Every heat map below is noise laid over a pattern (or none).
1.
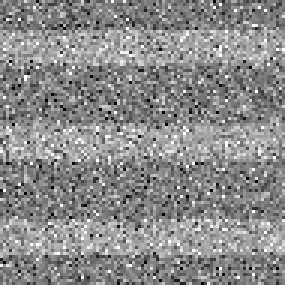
horizontal stripes
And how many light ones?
3
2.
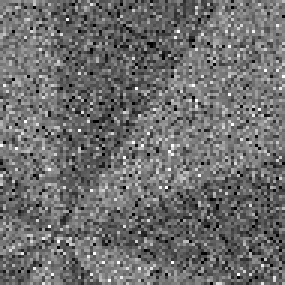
spokes from one point
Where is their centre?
bottom left
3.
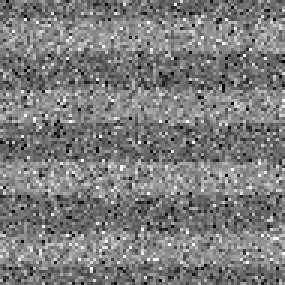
horizontal stripes
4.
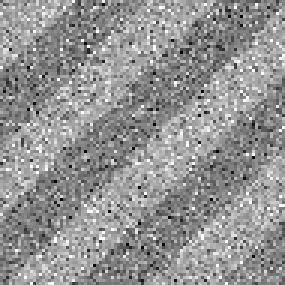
diagonal stripes
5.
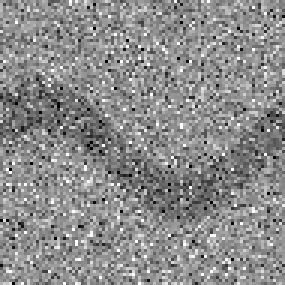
a wavy band
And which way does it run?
left to right
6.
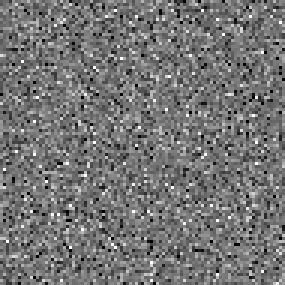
only noise
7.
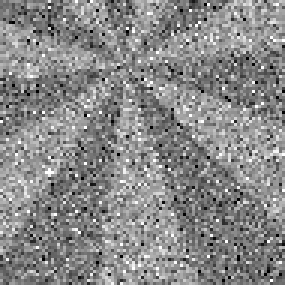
spokes from one point
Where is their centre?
top middle
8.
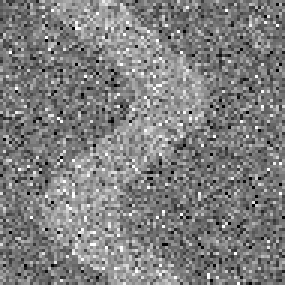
a wavy band
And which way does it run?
top to bottom
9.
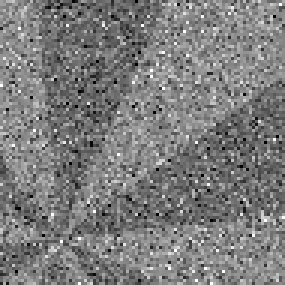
spokes from one point
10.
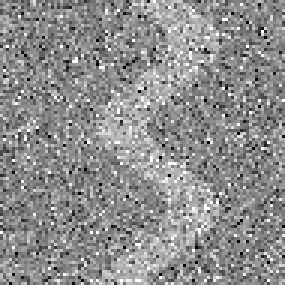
a wavy band
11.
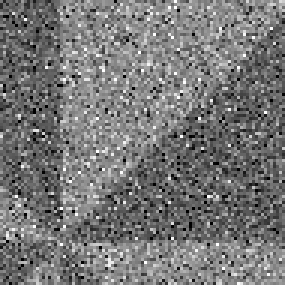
spokes from one point
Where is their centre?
bottom left
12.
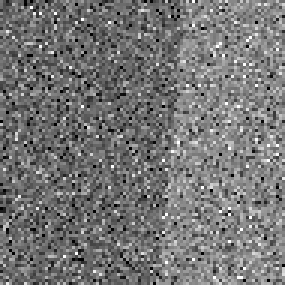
a sharp edge
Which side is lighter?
right
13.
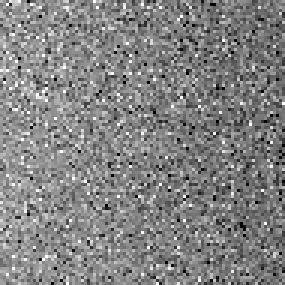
a smooth slope
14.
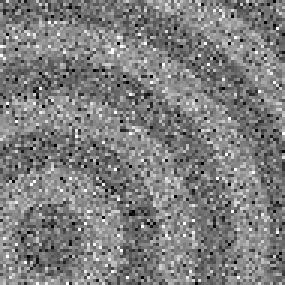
rings round one point
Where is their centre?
bottom left
